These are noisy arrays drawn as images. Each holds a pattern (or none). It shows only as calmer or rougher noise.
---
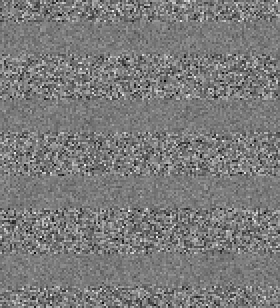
horizontal stripes
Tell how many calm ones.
4
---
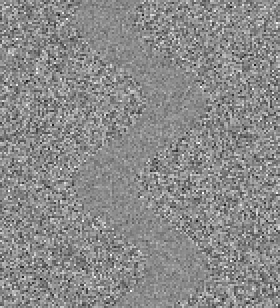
a wavy band
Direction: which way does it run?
top to bottom
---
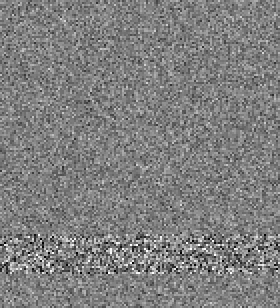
one horizontal stripe
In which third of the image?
bottom
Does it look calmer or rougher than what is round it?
rougher
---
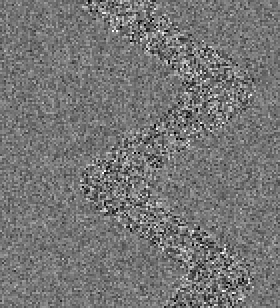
a wavy band
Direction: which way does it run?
top to bottom
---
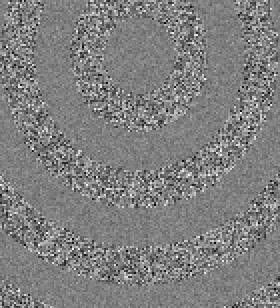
rings round one point
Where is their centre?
top middle
